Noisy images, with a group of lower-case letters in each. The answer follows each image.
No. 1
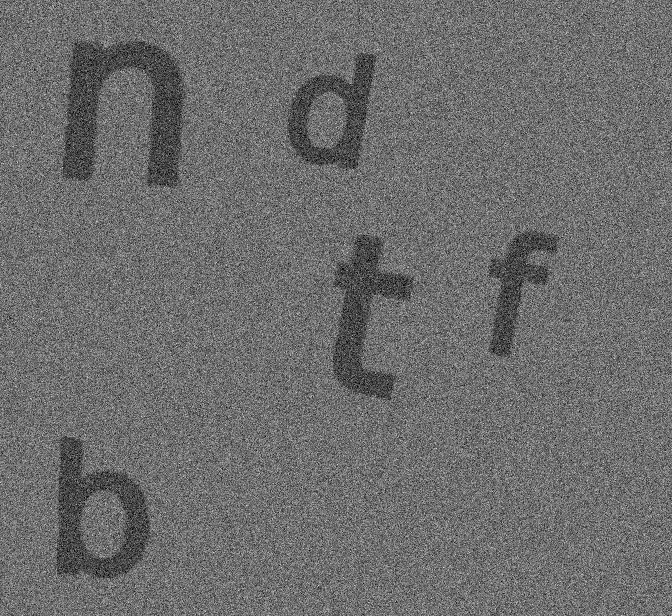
top left: n; top middle: d; centre: t; middle right: f; bottom left: b
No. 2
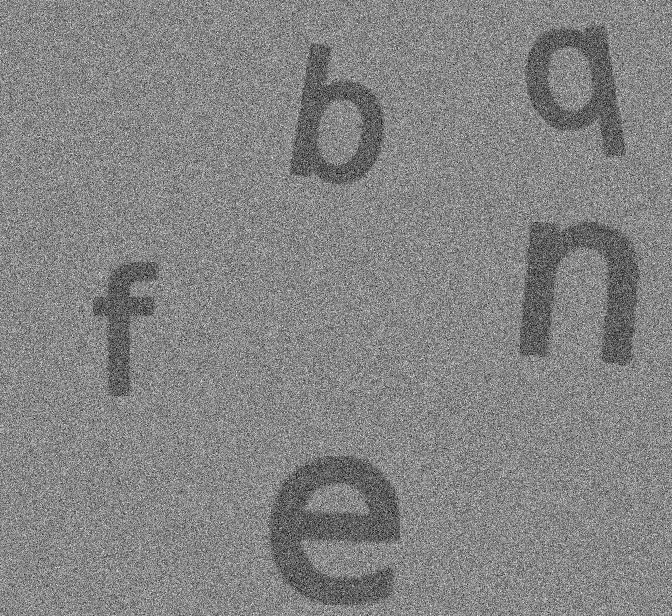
top middle: b; top right: q; middle left: f; middle right: n; bottom middle: e
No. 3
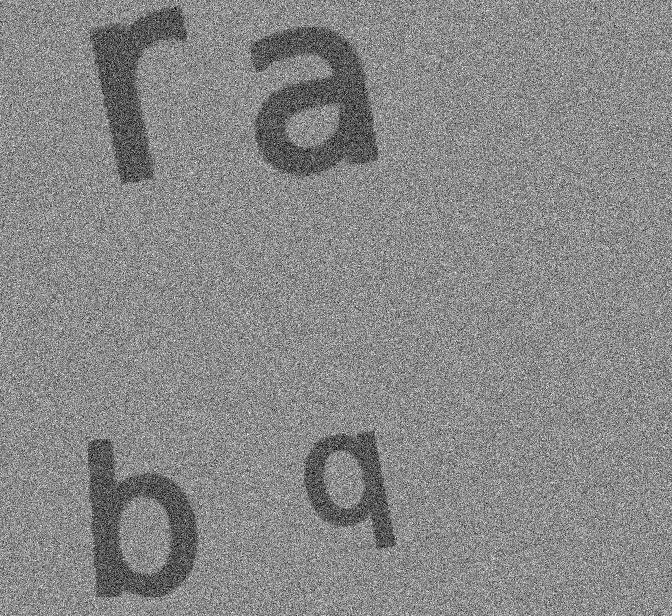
top left: r; top middle: a; bottom left: b; bottom middle: q
